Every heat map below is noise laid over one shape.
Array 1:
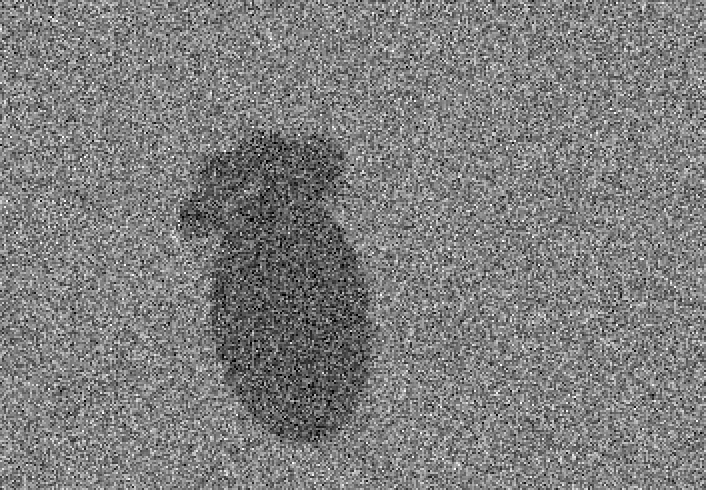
footprint
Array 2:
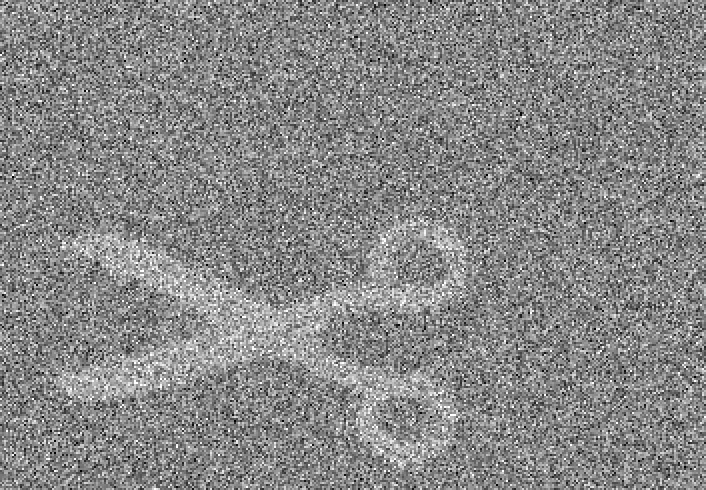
pair of scissors
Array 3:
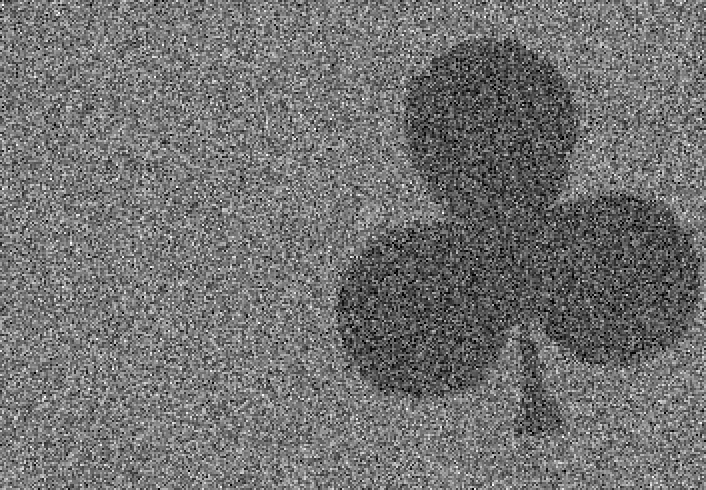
club
